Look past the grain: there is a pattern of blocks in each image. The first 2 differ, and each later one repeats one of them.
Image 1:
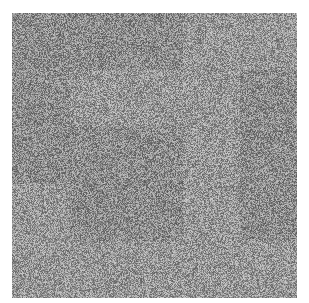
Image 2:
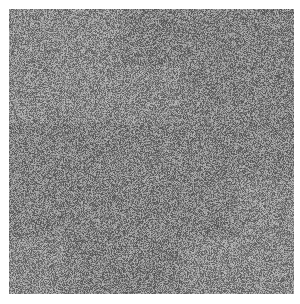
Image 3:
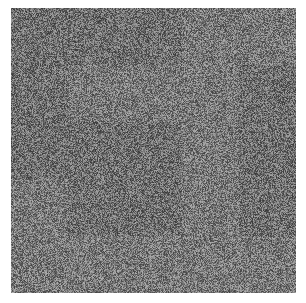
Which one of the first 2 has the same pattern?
1
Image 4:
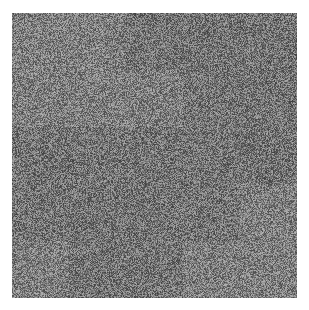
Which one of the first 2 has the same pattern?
2
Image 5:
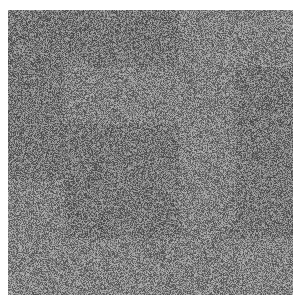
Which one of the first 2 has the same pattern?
1
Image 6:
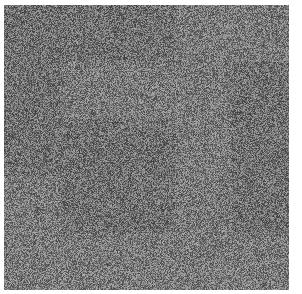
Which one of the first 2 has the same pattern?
1
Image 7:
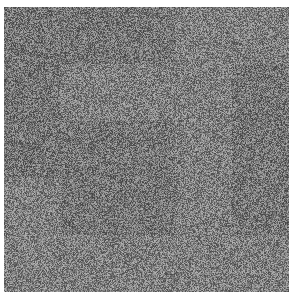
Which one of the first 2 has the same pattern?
1
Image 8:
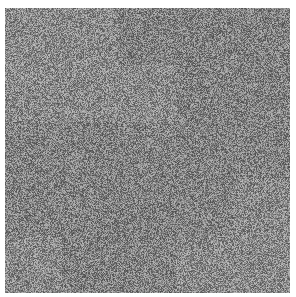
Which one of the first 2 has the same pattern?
2
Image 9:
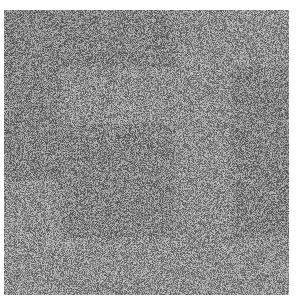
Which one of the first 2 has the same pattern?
1
